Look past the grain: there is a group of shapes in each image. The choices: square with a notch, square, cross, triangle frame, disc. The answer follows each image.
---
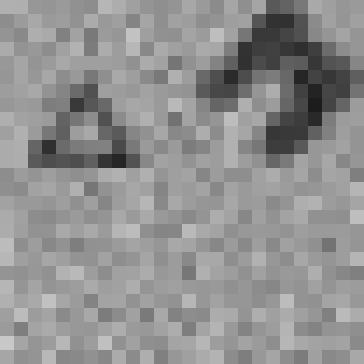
top left: triangle frame; top right: square with a notch
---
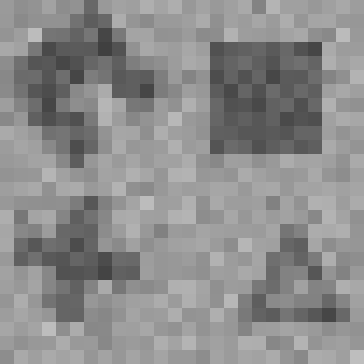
top left: square with a notch; top right: square; bottom left: cross; bottom right: triangle frame
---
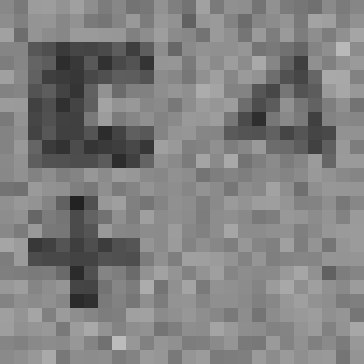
top left: square with a notch; top right: triangle frame; bottom left: cross
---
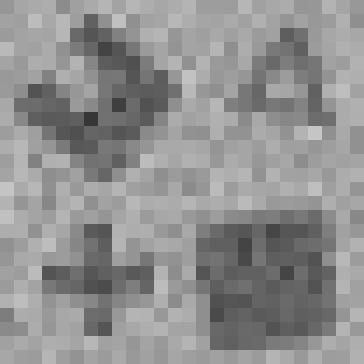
top left: square with a notch; top right: triangle frame; bottom left: cross; bottom right: square
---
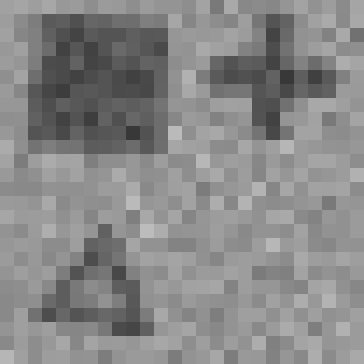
top left: square; top right: cross; bottom left: triangle frame
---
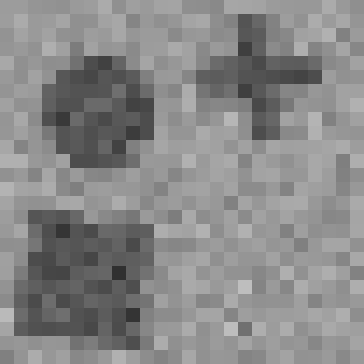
top left: disc; top right: cross; bottom left: square
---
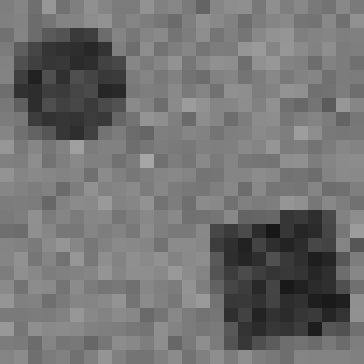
top left: disc; bottom right: square
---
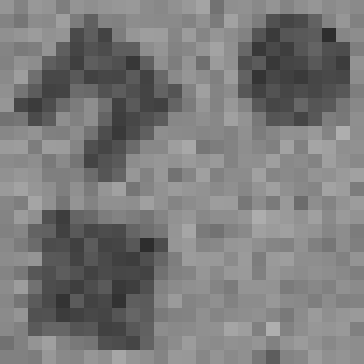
top left: square with a notch; top right: disc; bottom left: square
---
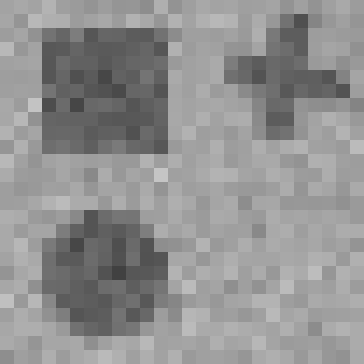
top left: square; top right: cross; bottom left: disc
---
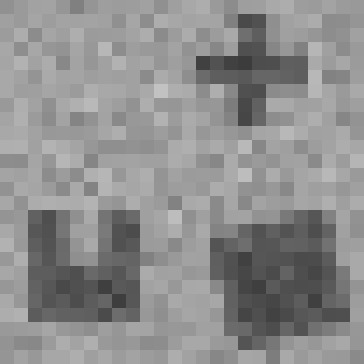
top right: cross; bottom left: square with a notch; bottom right: square
